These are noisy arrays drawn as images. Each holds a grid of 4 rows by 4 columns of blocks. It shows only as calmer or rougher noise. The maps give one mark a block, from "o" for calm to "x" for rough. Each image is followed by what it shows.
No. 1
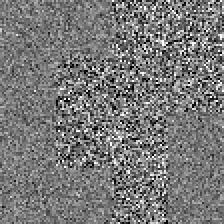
o o x x
o x x x
o x x o
o o x o
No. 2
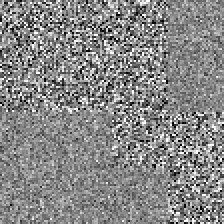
x x x o
x x x o
o o x x
o o o x
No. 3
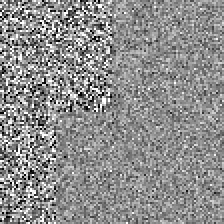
x x o o
x x o o
x o o o
x o o o
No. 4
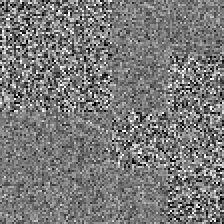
x x o o
x x o x
o o x x
o o o x
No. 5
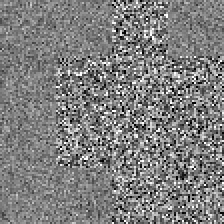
o o x o
o x x x
o x x x
o o x x
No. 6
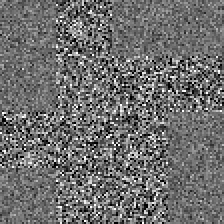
o x o o
o x x x
x x x o
o x x o
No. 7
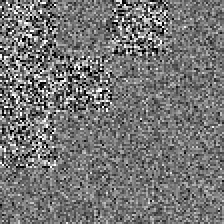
x o x o
x x o o
x o o o
o o o o
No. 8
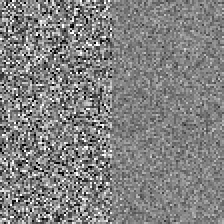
x x o o
x x o o
x x o o
x x o o
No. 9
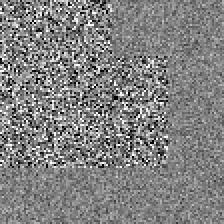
x x o o
x x x o
x x x o
o o o o
